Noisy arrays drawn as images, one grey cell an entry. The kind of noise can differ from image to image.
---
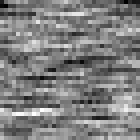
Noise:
streaked along the rows
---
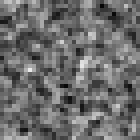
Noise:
blotchy
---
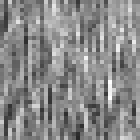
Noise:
streaked along the columns
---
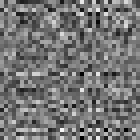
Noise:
low rank plus noise
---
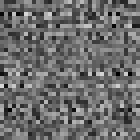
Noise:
rows of uneven size
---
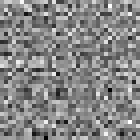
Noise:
low rank plus noise
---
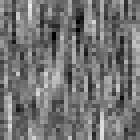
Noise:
streaked along the columns
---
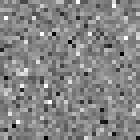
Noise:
heavy tails
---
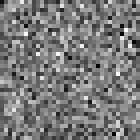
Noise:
independent entries
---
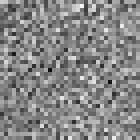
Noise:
low rank plus noise
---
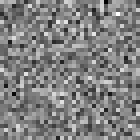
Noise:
independent entries
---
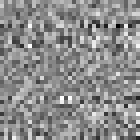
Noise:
low rank plus noise
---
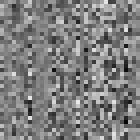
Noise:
columns of uneven size
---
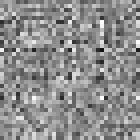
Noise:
low rank plus noise
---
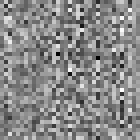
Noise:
columns of uneven size
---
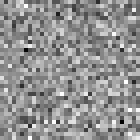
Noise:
low rank plus noise
